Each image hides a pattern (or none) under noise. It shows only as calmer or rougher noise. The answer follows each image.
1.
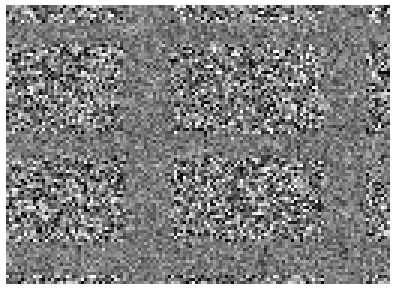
bands of rows crossing bands of columns
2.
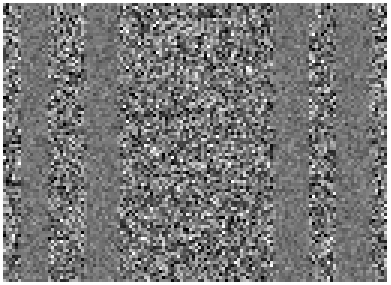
bands of columns
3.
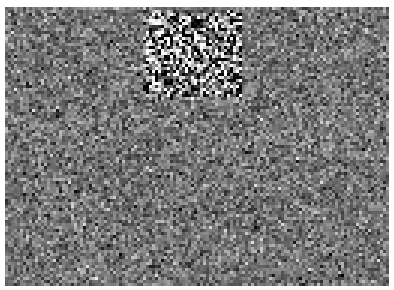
one block
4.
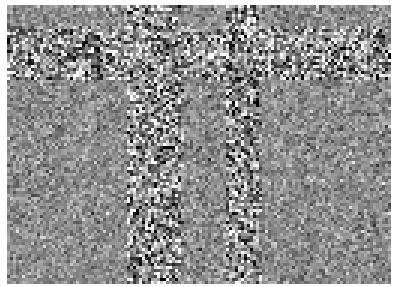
bands of rows crossing bands of columns
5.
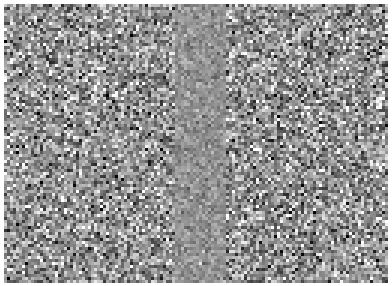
one band of columns
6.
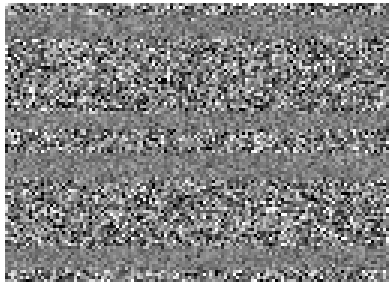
bands of rows
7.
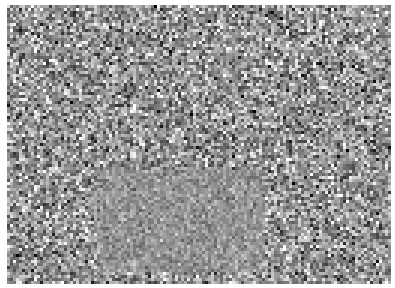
one block
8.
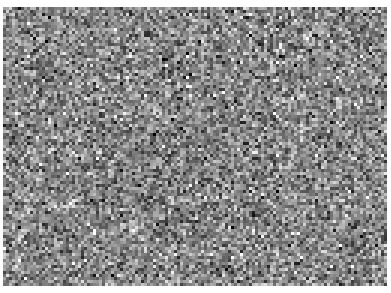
only noise
